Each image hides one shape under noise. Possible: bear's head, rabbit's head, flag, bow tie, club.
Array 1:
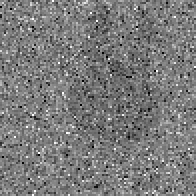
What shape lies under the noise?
rabbit's head
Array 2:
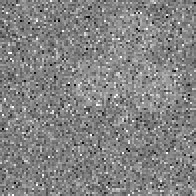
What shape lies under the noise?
club
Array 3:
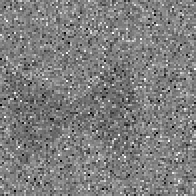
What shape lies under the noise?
bow tie
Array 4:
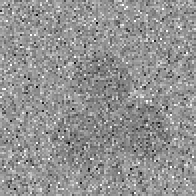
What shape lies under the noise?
club
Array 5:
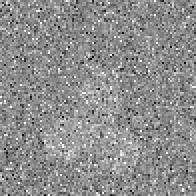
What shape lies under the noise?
club
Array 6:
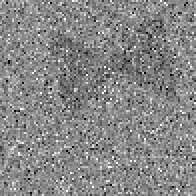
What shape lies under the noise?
bow tie
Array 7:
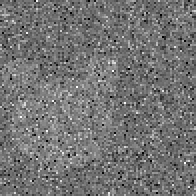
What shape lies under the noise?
bear's head
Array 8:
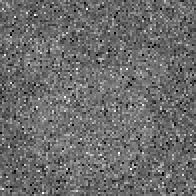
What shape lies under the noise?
bear's head
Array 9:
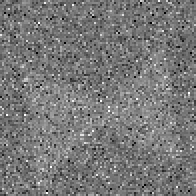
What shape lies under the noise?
bow tie
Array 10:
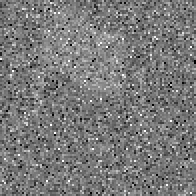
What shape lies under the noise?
flag
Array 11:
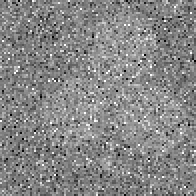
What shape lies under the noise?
club
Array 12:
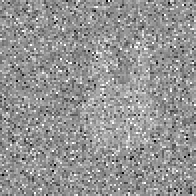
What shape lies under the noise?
rabbit's head
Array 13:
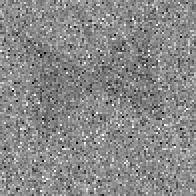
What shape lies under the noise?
bow tie
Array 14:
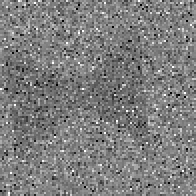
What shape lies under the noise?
bow tie
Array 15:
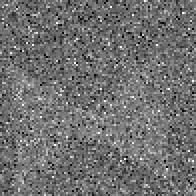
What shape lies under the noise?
bow tie
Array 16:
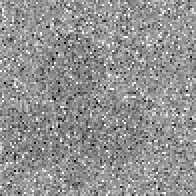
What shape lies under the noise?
club
